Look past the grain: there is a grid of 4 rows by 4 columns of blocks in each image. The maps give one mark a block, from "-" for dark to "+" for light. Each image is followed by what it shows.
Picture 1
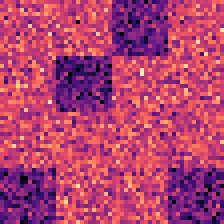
++-+
+-++
++++
-++-
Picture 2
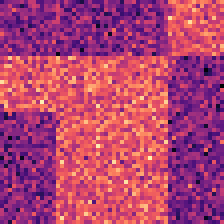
---+
+++-
-++-
-++-
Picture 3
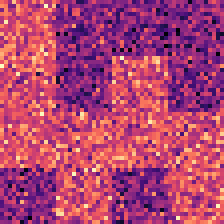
+---
+-+-
++++
-+-+
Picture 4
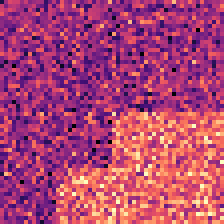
----
----
--++
-+++
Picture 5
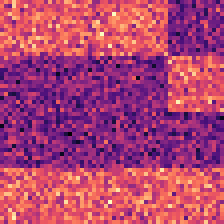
+++-
---+
----
++++
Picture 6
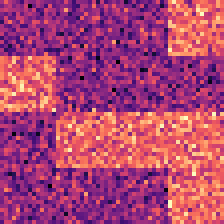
---+
+---
-+++
---+
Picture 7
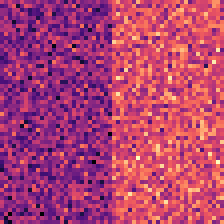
--++
--++
--++
--++
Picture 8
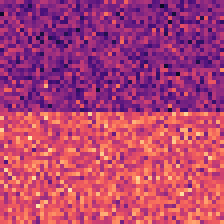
----
----
++++
++++
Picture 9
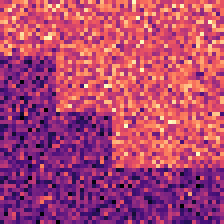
++++
-+++
--++
----
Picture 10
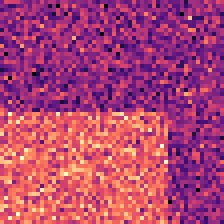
----
----
+++-
+++-
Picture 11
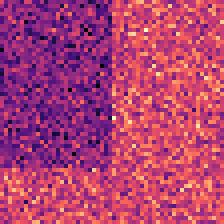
--++
--++
--++
++++
